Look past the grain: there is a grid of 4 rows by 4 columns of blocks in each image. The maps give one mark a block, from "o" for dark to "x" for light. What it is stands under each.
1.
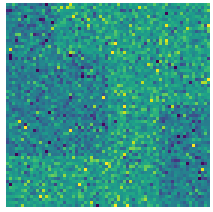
o x x x
o o x x
o o x o
x x x o
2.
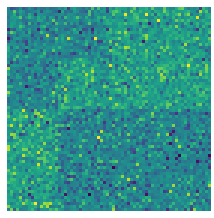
o o x x
o x x x
x o o o
x o o o
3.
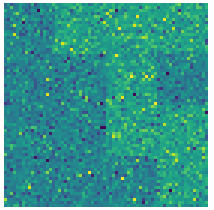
o x x x
o o x o
o o x x
o o o x
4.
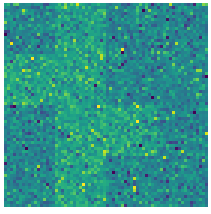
o x o o
x x o o
o x x o
o x o o
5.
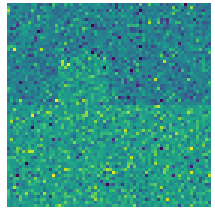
o o o o
o x o o
x x x x
x x x x
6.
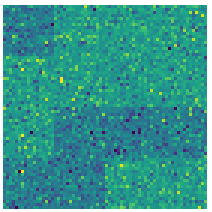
o x x x
x x x x
x o o o
o o x x
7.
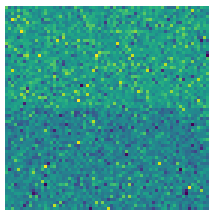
x x x x
x x x x
o o o o
o o o o
